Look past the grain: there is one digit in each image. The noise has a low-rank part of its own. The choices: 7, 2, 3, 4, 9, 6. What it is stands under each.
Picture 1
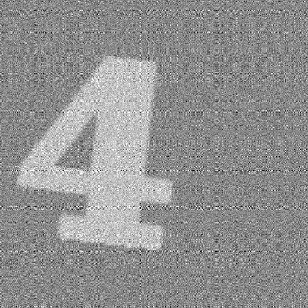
light 4
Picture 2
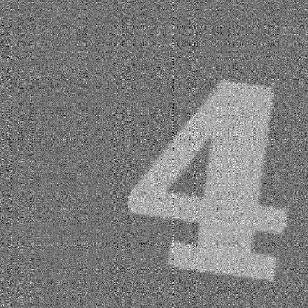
light 4
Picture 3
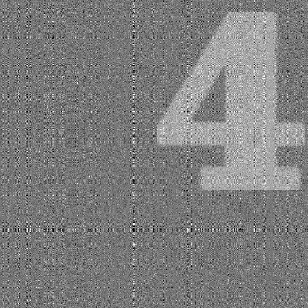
light 4
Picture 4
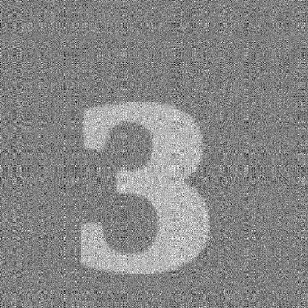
light 3
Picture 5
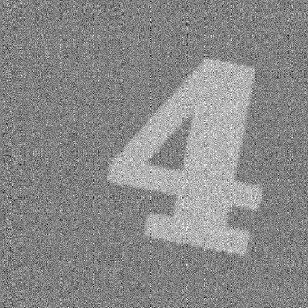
light 4
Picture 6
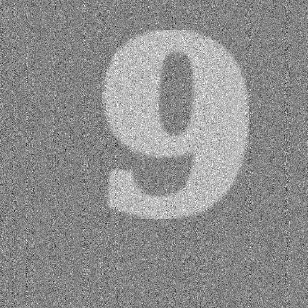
light 9
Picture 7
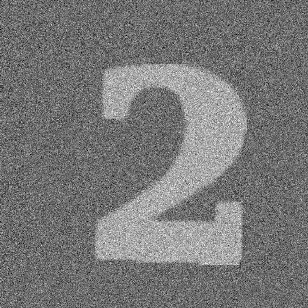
light 2
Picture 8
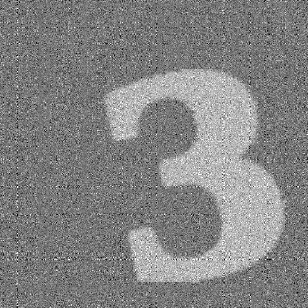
light 3
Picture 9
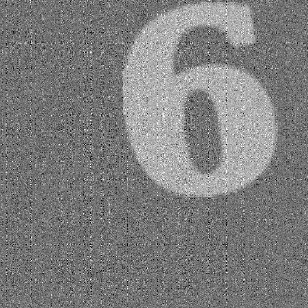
light 6
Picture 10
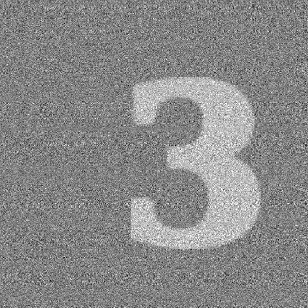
light 3
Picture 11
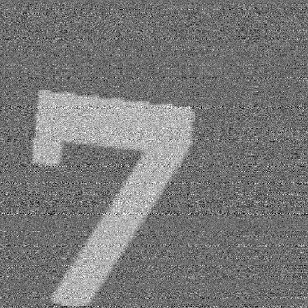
light 7
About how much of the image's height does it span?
two thirds
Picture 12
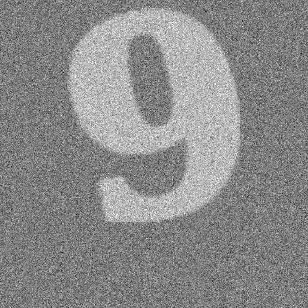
light 9
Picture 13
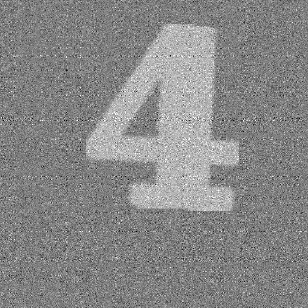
light 4
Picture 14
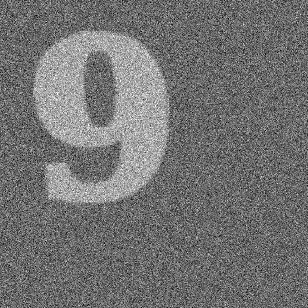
light 9
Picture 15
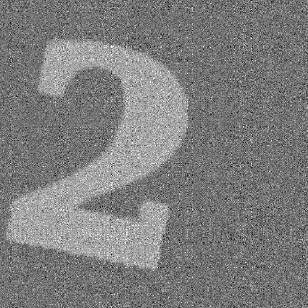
light 2
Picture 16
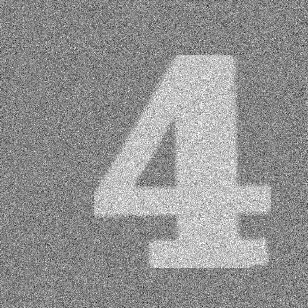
light 4
